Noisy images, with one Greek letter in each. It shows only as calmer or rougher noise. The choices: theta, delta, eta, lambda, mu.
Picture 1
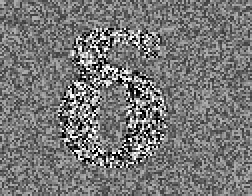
delta
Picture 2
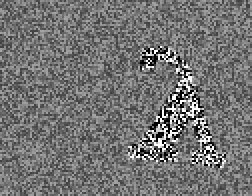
lambda
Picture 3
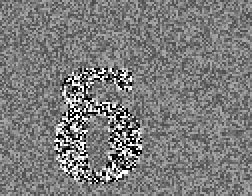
delta
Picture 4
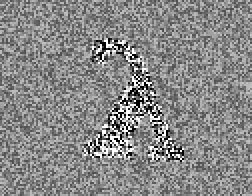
lambda
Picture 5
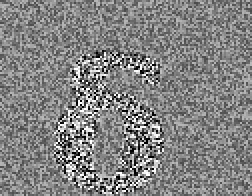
delta
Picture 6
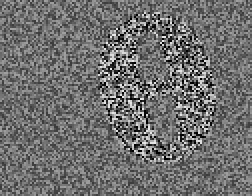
theta
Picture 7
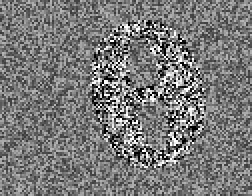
theta
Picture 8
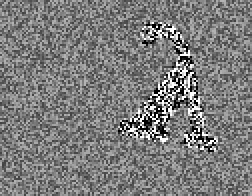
lambda
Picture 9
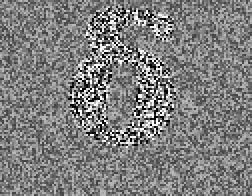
delta
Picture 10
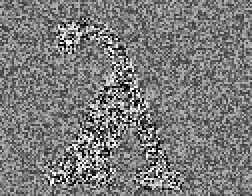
lambda
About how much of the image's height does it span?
nearly all
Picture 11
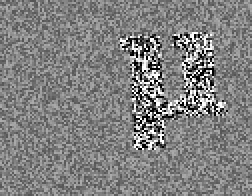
mu
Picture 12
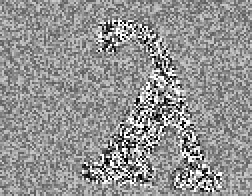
lambda
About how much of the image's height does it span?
nearly all
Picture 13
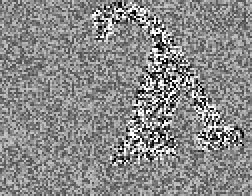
lambda
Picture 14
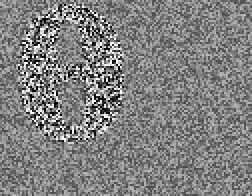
theta
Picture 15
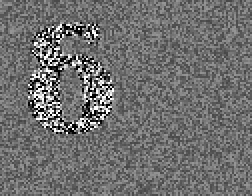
delta
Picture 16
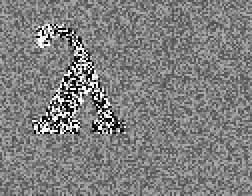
lambda
